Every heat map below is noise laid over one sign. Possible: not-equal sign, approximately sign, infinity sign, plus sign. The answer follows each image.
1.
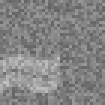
approximately sign
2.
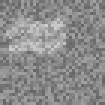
approximately sign
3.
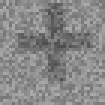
plus sign
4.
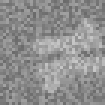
not-equal sign
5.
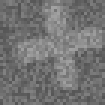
plus sign
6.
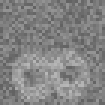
infinity sign
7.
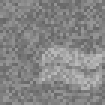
approximately sign
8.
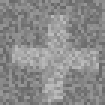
plus sign
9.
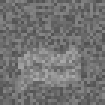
approximately sign
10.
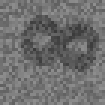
infinity sign
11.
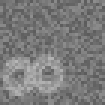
infinity sign
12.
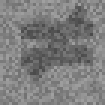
not-equal sign
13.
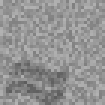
approximately sign
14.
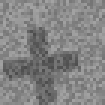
plus sign
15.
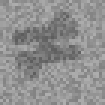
not-equal sign
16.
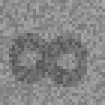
infinity sign
